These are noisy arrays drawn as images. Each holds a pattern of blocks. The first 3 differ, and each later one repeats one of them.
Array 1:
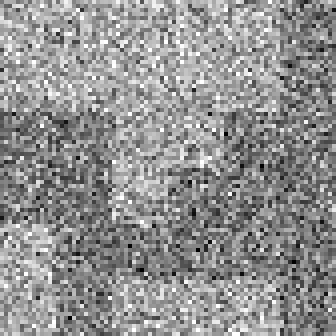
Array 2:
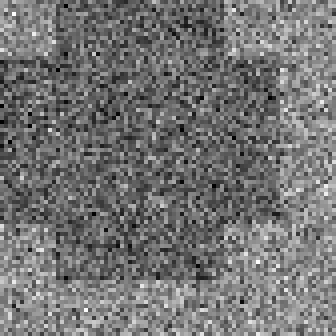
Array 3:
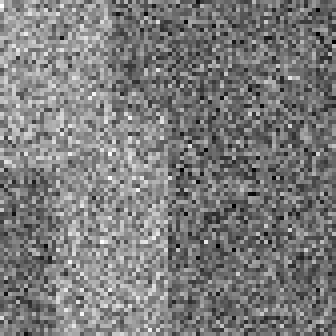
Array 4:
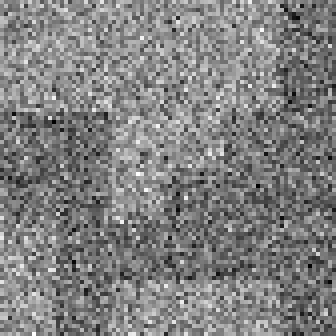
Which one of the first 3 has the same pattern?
1
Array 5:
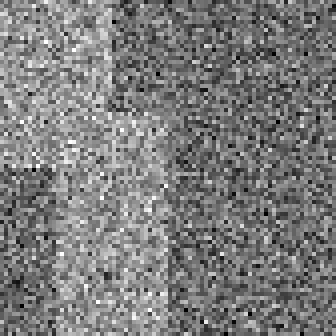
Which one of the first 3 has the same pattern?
3
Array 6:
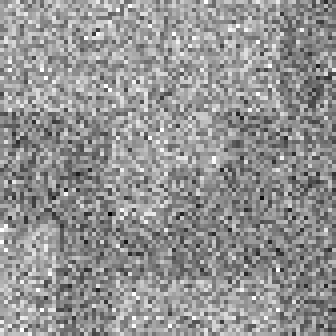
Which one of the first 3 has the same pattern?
1
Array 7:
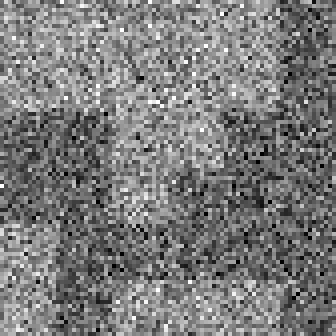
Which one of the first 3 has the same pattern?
1
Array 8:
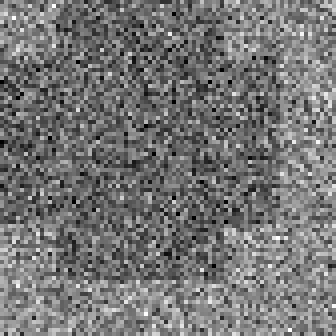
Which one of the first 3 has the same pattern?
2
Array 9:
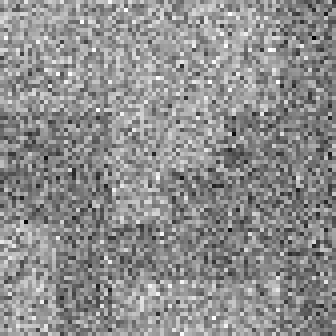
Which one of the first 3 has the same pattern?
1
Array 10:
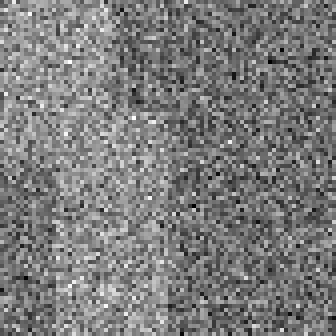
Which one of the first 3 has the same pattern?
3
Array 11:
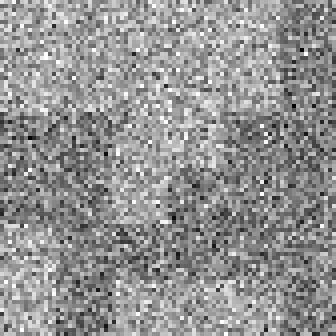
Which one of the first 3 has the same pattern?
1
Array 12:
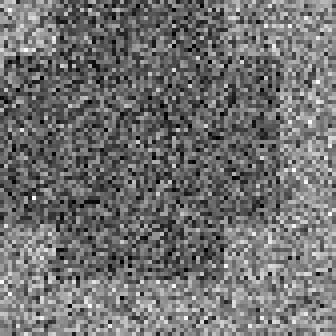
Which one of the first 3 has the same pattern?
2
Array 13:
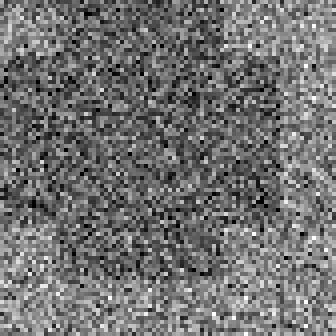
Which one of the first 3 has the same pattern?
2
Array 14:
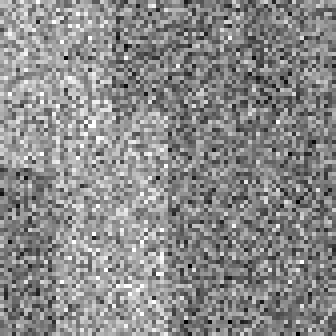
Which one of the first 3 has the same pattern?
3
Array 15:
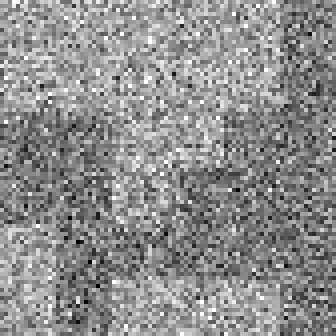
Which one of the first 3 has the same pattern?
1
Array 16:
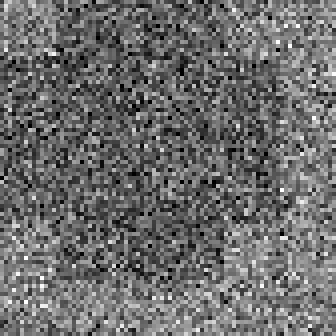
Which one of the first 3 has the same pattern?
2
